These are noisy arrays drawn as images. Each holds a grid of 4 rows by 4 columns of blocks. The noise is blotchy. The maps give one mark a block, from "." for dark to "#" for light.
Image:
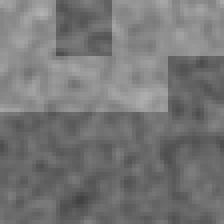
# . # #
# # # .
. . . .
. . . .
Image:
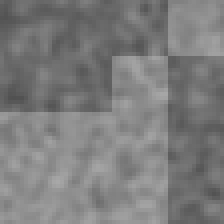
. . . #
. . # .
# # # .
# # # .
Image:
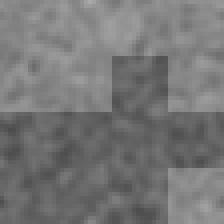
# # # #
# # . #
. . . .
. . . #
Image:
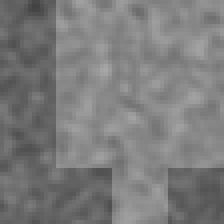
. # # #
. # # #
. # # #
. . # .
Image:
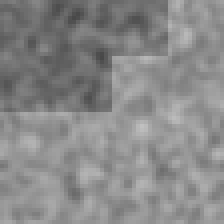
. . . #
. . # #
# # # #
# # # #
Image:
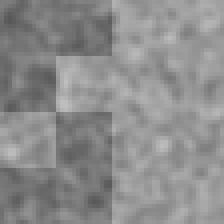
. . # #
. # # #
# . # #
. . # #
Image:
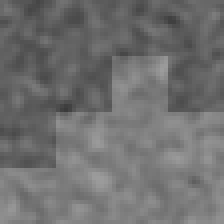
. . . .
. . # .
. # # #
# # # #
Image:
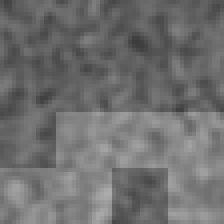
. . . .
. . . .
. # # #
# # . #
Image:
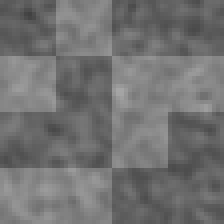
. # . .
# . # #
. . # .
# # . .
